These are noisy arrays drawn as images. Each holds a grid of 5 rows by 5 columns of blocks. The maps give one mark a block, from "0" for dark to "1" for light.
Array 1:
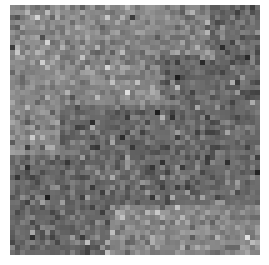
11110
11100
10000
00000
00111
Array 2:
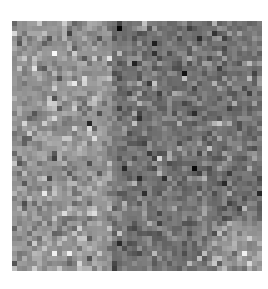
11000
11000
11000
11000
11001
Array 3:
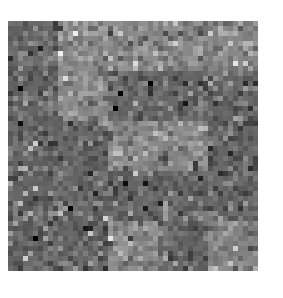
01111
01000
00110
00000
00101
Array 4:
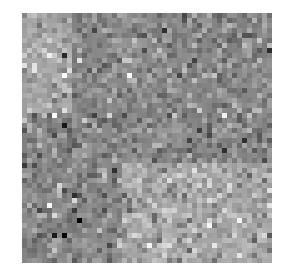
10000
10000
00000
00111
00111
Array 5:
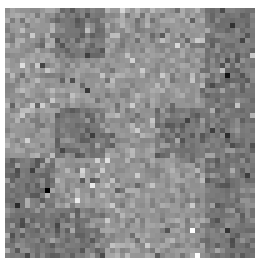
10110
11110
10100
01110
00110
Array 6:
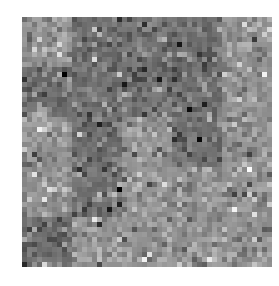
10001
00001
10101
10111
01111
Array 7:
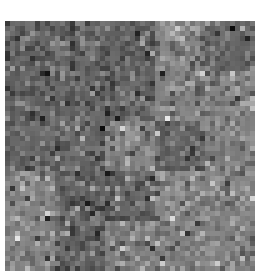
00010
00011
00101
10011
10111
